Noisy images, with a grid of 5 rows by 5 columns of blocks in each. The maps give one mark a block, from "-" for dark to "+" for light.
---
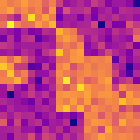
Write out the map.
+ + - - -
- - + - -
+ - + + -
- - + + +
- - - + +
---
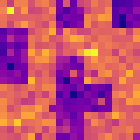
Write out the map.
+ + - + -
- + + + +
- + - + +
+ + - - +
+ + - + +
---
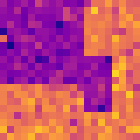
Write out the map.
- - - + +
- - - + +
- - - - +
+ + + - +
+ + + + +
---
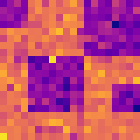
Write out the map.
- + + - -
+ + + - -
+ - - + +
+ - - + -
+ + + + +
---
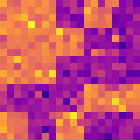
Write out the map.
+ + - + -
+ + + - -
+ + - - -
- - - + +
+ - + - -
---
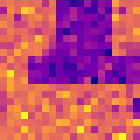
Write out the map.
+ + - - +
+ + - - +
+ - - - -
+ + + + +
+ + + + +
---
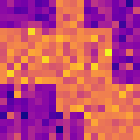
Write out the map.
- - + - -
+ + + + -
+ + + + -
- - + + +
- - - + +
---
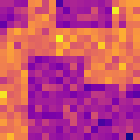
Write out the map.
- + - - +
+ + + + +
+ - - + +
+ - - - -
+ - - - -
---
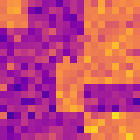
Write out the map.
+ - - + +
- - - + +
- - + + +
- - + - -
- - - + +
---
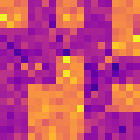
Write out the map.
+ - + - +
- - - - +
- - + - -
- + + - +
- + + - -
